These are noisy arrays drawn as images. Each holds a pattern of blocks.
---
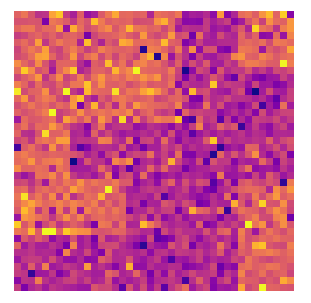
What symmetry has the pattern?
no symmetry
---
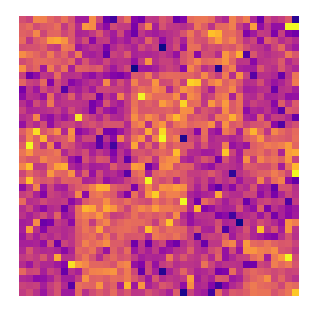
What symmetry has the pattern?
the same after a half turn
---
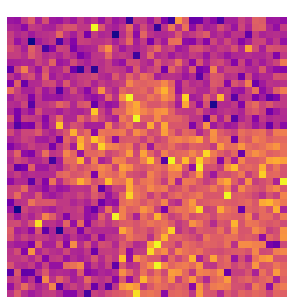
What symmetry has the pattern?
mirrored about the diagonal from the top left
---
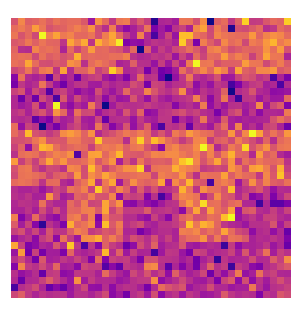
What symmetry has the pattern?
left and right mirror each other
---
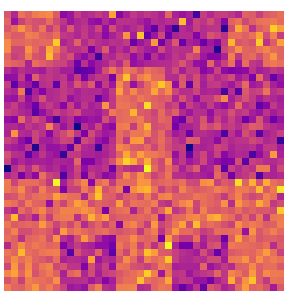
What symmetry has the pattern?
left and right mirror each other
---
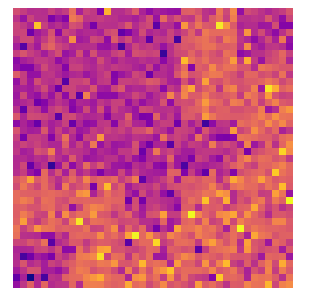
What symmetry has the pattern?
mirrored about the diagonal from the top left
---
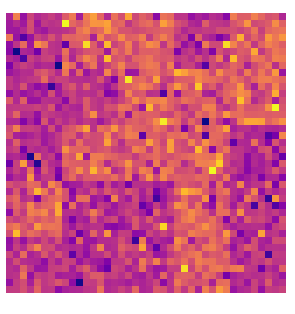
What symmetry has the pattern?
no symmetry
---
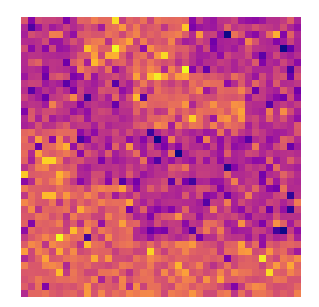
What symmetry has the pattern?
no symmetry
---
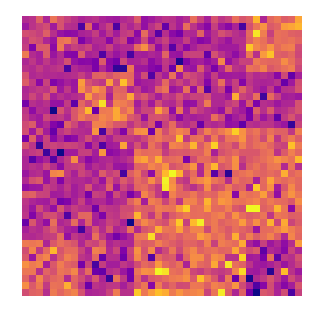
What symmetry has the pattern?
mirrored about the diagonal from the top left
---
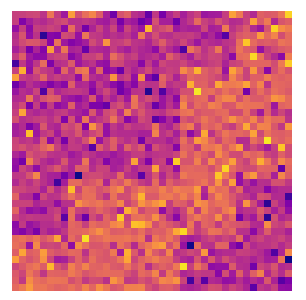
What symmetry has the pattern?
mirrored about the diagonal from the top left
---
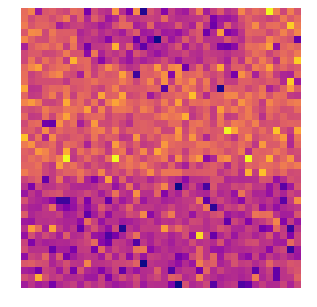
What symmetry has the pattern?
left and right mirror each other
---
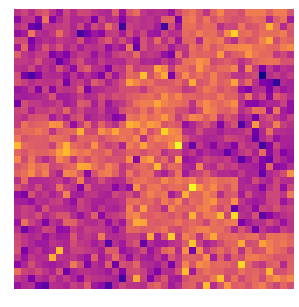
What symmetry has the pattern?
top and bottom mirror each other
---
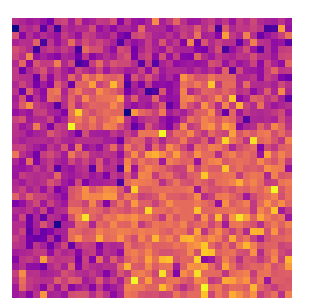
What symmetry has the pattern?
mirrored about the diagonal from the top left
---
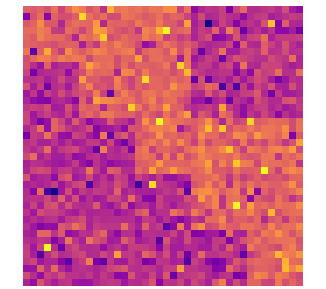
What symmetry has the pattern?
mirrored about the diagonal from the bottom left
